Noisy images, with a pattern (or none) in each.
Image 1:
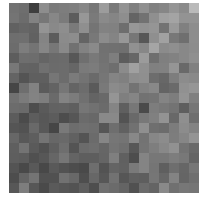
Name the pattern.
a smooth slope
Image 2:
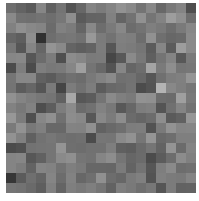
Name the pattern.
only noise
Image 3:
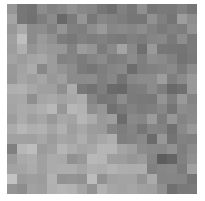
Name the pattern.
a sharp edge
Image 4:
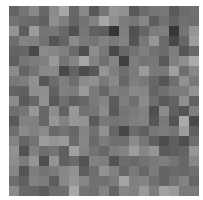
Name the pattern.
only noise
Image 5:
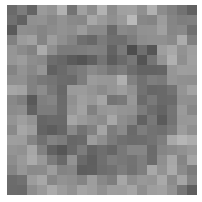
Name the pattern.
rings round one point
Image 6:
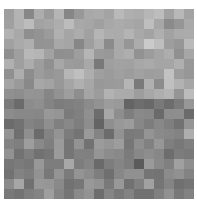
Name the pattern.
a sharp edge
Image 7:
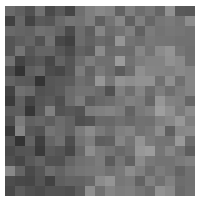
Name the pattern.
a sharp edge
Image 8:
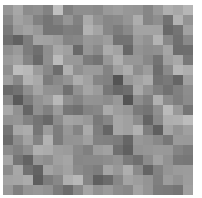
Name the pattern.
diagonal stripes
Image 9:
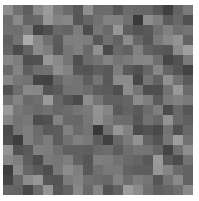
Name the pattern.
diagonal stripes
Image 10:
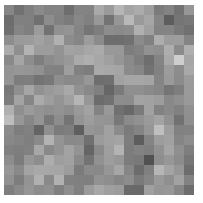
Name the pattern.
rings round one point
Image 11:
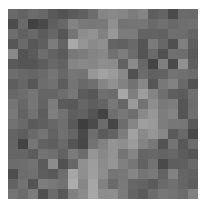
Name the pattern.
a wavy band
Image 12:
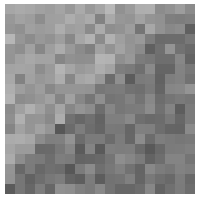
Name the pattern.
a sharp edge
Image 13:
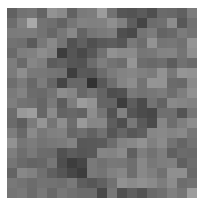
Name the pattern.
a wavy band
